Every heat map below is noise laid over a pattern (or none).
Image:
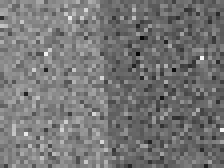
a sharp edge
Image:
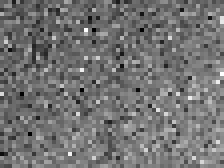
a smooth slope
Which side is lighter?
bottom right
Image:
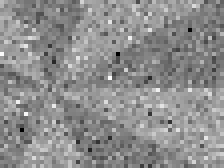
spokes from one point
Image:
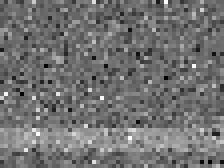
one horizontal stripe
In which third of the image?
bottom
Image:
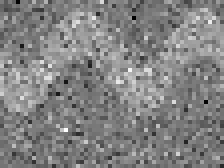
a wavy band
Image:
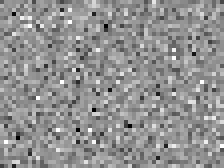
only noise
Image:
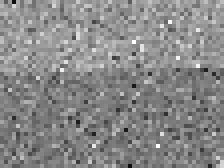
a sharp edge
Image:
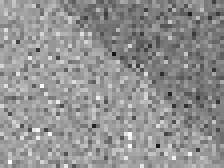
a sharp edge
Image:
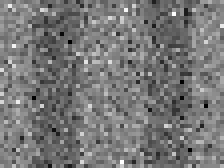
vertical stripes
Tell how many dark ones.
2
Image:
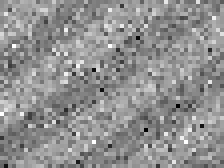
diagonal stripes
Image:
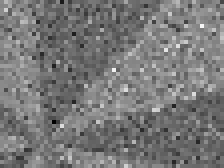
spokes from one point
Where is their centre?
bottom left
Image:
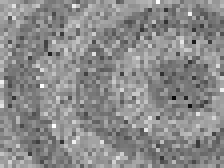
rings round one point
